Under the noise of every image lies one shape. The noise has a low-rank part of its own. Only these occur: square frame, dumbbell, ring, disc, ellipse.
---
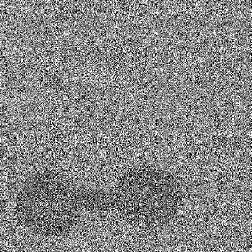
dumbbell
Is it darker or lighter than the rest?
darker
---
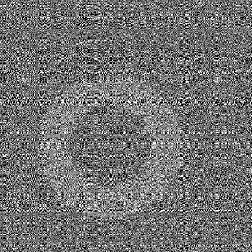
ring
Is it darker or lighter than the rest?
lighter
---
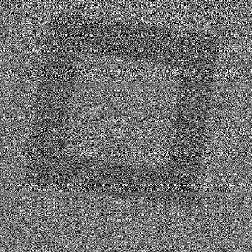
square frame
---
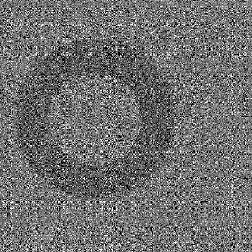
ring
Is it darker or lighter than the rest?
darker
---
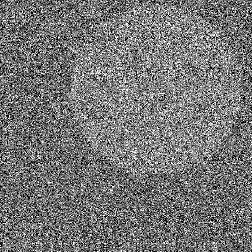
disc
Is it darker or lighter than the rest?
lighter
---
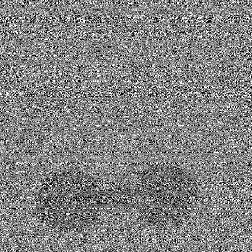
dumbbell
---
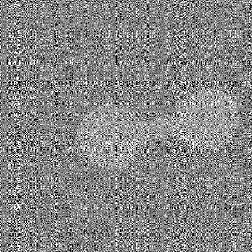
dumbbell
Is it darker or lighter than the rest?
lighter
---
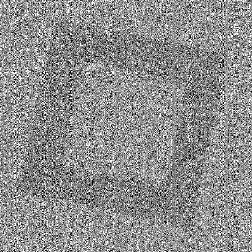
square frame
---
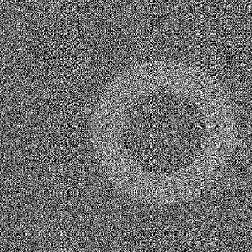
ring
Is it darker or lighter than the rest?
lighter
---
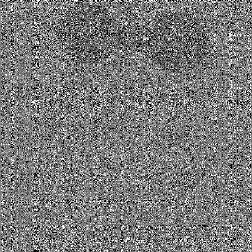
dumbbell
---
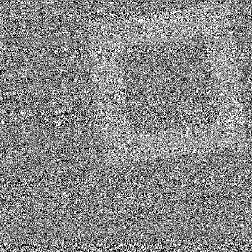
square frame
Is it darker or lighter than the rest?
lighter
